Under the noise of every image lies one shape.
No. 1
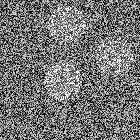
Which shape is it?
three dots
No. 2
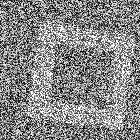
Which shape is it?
square frame
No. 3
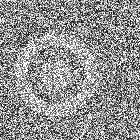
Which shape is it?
bullseye
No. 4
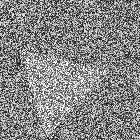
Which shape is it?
triangle
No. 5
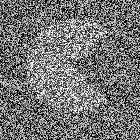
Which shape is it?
disc with a wedge cut out
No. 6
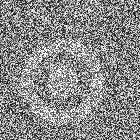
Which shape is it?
bullseye
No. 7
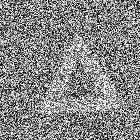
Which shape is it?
triangle frame
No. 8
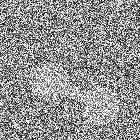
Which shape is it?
dumbbell
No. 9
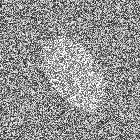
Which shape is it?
ellipse
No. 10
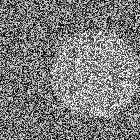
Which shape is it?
disc
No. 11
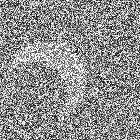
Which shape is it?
crescent
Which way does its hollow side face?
down and left
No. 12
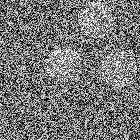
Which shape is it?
three dots
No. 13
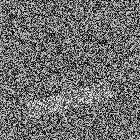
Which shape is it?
bar
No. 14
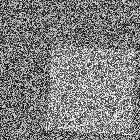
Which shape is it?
square
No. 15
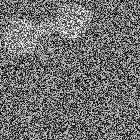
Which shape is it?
dumbbell
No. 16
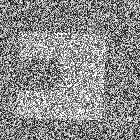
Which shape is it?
square with a notch
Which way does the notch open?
left
